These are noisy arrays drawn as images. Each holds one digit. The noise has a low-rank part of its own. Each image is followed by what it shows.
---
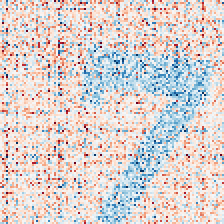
7
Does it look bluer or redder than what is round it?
bluer
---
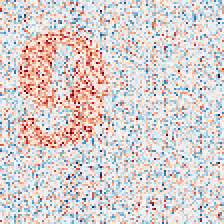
9
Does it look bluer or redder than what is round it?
redder
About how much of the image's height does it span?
half
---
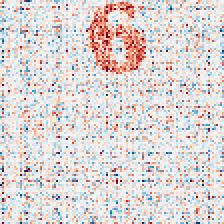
6
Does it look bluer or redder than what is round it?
redder
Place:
top middle
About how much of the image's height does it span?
a third
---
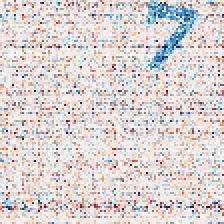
7
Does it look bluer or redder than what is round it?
bluer
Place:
top right
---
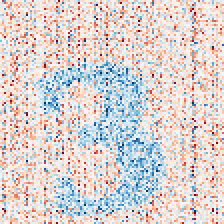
3
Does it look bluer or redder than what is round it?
bluer
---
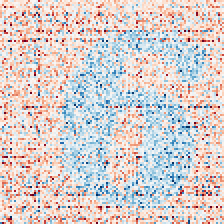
6
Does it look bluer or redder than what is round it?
bluer
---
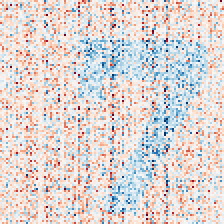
7
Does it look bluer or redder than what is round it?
bluer
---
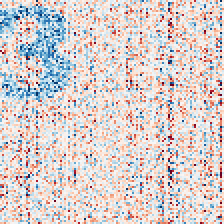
3
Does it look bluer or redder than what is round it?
bluer
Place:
top left
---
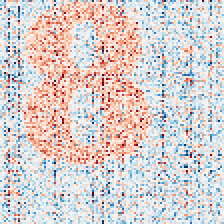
8
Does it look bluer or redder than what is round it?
redder
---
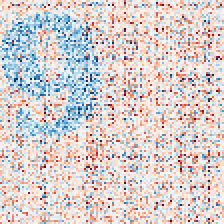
9
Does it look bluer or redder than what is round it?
bluer
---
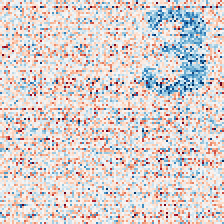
3
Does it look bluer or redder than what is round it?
bluer
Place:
top right
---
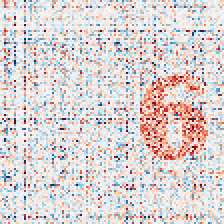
6
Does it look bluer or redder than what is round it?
redder
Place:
middle right
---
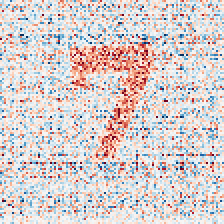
7
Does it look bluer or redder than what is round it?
redder
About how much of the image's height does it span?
half
